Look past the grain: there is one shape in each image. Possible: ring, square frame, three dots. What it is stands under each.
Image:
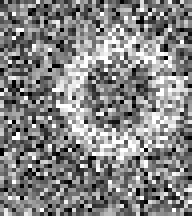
ring
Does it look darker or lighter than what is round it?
lighter
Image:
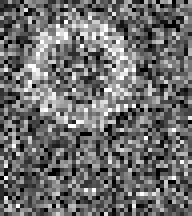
ring
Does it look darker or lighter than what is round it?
lighter
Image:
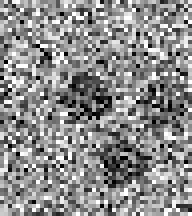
three dots
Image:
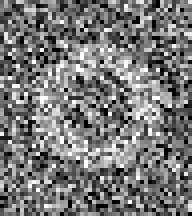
ring
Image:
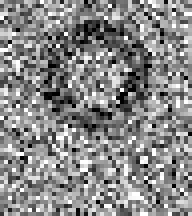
ring
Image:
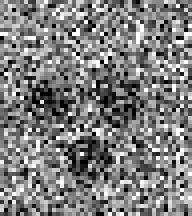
three dots
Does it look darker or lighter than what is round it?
darker
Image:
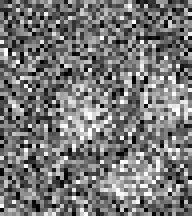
three dots
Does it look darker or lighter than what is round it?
lighter
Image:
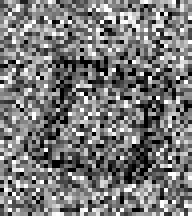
square frame
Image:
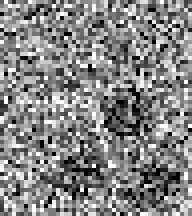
three dots
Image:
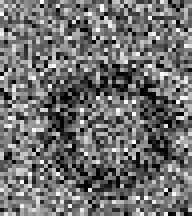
ring
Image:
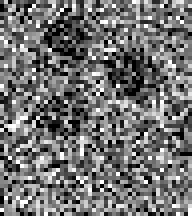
three dots
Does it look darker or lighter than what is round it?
darker
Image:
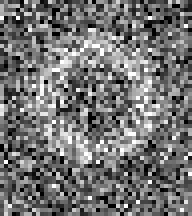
ring
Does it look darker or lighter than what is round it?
lighter
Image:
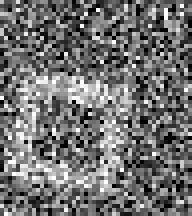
square frame
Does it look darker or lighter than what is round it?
lighter
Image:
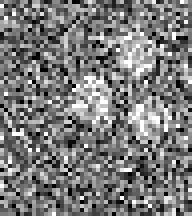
three dots
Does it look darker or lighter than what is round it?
lighter
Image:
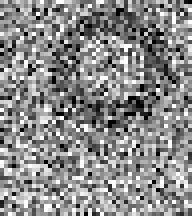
ring
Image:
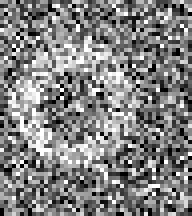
ring
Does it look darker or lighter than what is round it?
lighter
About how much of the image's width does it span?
two thirds
